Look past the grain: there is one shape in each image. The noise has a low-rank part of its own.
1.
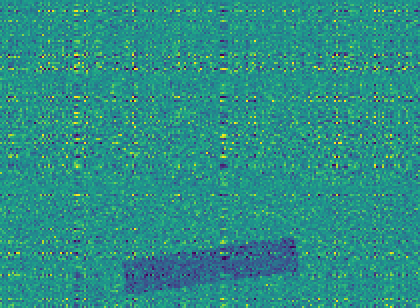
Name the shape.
bar
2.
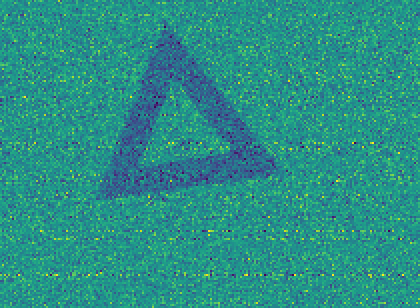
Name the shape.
triangle frame
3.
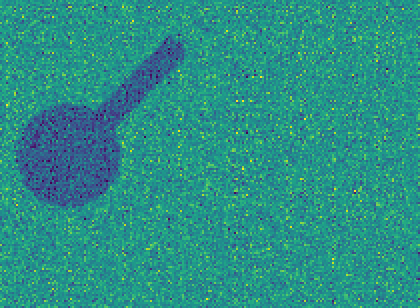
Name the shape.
lollipop
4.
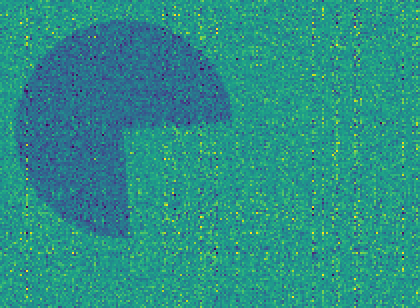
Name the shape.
disc with a wedge cut out
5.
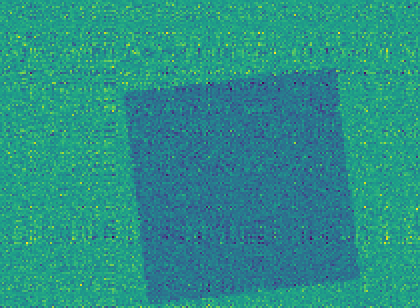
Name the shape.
square
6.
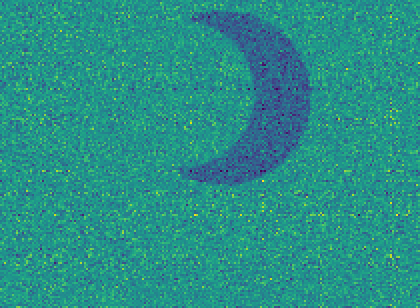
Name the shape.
crescent
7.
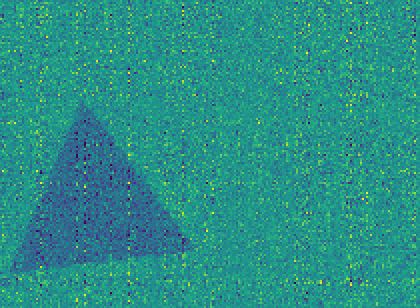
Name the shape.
triangle
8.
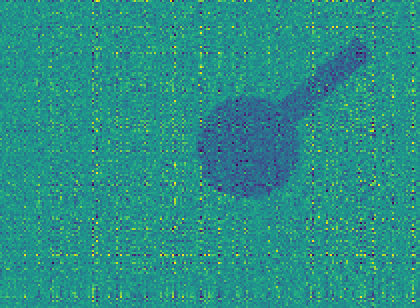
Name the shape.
lollipop
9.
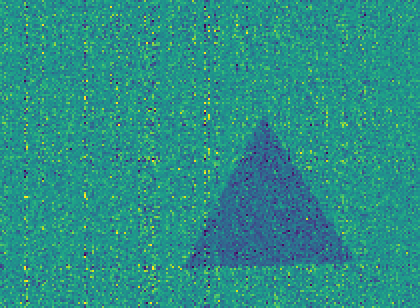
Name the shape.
triangle
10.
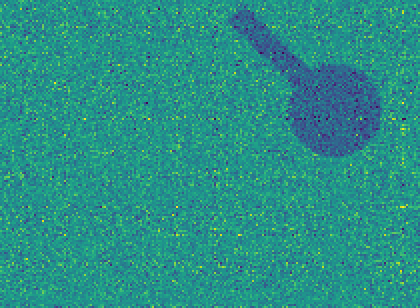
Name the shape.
lollipop
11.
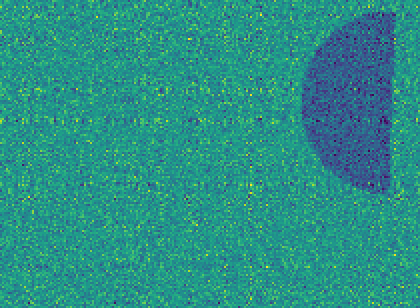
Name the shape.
half disc
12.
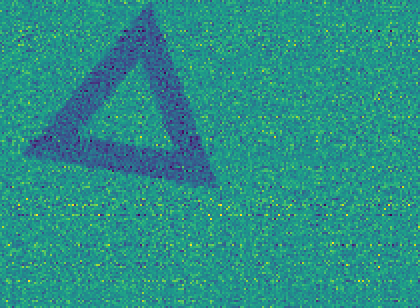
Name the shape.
triangle frame
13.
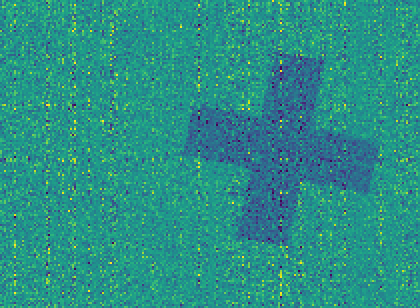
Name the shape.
cross
